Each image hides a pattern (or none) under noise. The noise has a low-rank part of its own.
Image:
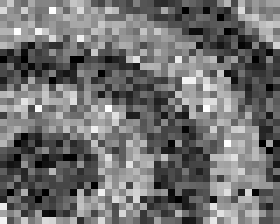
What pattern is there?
rings round one point
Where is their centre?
bottom left
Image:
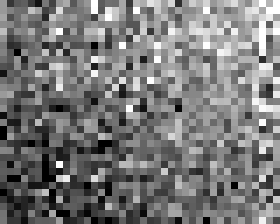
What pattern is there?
a smooth slope
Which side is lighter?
top right
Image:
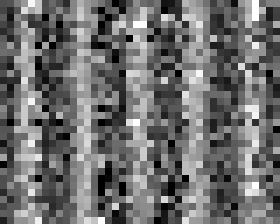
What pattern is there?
vertical stripes
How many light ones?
5
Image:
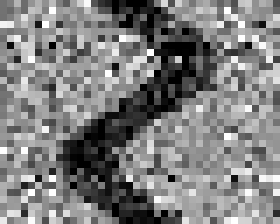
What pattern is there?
a wavy band
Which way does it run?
top to bottom
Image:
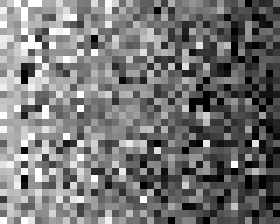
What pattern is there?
a smooth slope
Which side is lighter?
left
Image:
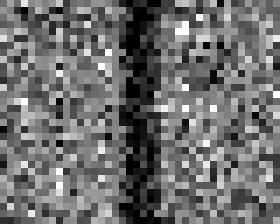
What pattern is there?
one vertical stripe
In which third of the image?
middle
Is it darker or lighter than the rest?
darker
